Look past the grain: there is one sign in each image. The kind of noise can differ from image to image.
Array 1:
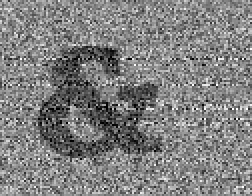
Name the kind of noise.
rows of uneven size
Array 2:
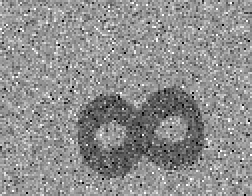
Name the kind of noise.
heavy tails
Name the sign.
infinity sign
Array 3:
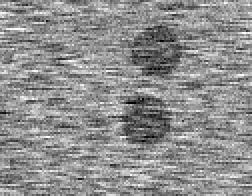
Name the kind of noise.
streaked along the rows
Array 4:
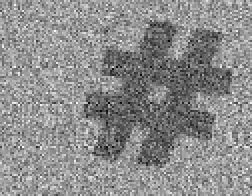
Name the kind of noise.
low rank plus noise
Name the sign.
hash sign
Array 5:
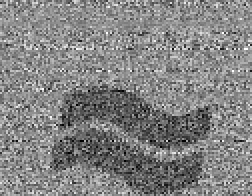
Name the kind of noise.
rows of uneven size
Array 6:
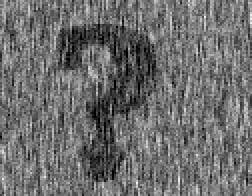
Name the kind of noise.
streaked along the columns
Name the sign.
question mark
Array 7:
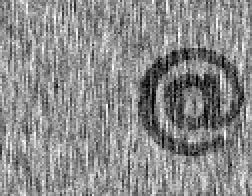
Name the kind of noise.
streaked along the columns
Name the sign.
at sign
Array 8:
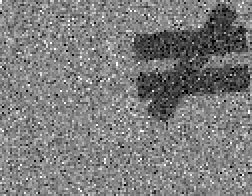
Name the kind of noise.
heavy tails
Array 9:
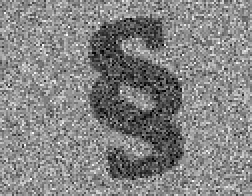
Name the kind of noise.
independent entries
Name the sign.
section sign
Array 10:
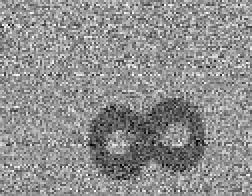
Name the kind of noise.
rows of uneven size
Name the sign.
infinity sign
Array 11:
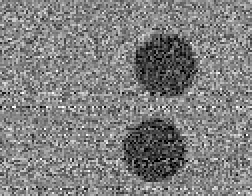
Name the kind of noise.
rows of uneven size
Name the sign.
colon
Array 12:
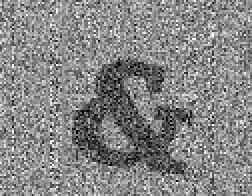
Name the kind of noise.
columns of uneven size
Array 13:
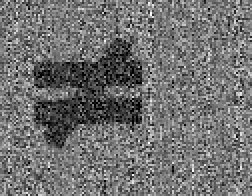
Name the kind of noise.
columns of uneven size
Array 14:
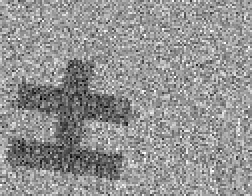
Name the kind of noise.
low rank plus noise
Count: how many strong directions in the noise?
five to eight
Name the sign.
plus-minus sign
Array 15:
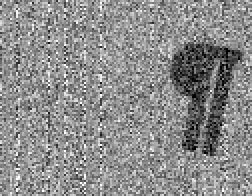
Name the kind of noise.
columns of uneven size
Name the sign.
pilcrow
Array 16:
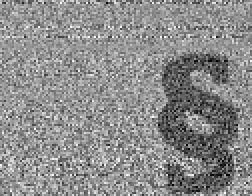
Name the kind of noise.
rows of uneven size
